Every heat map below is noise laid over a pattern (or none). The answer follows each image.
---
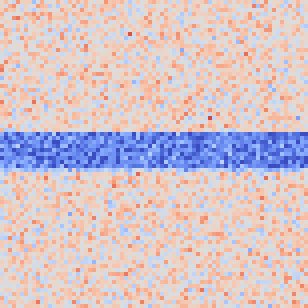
one horizontal stripe
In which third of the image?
middle
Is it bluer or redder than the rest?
bluer
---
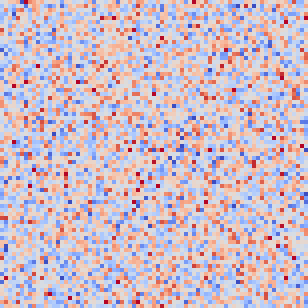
only noise
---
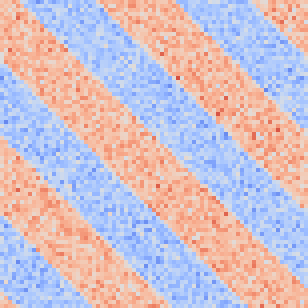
diagonal stripes
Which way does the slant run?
top left to bottom right
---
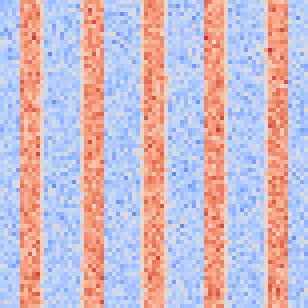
vertical stripes
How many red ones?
5
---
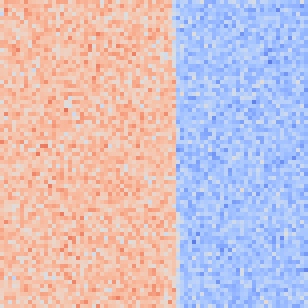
a sharp edge
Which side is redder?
left
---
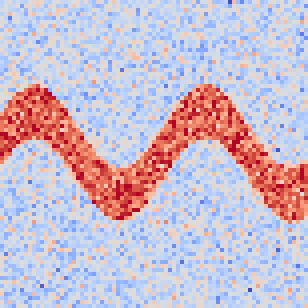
a wavy band
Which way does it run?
left to right
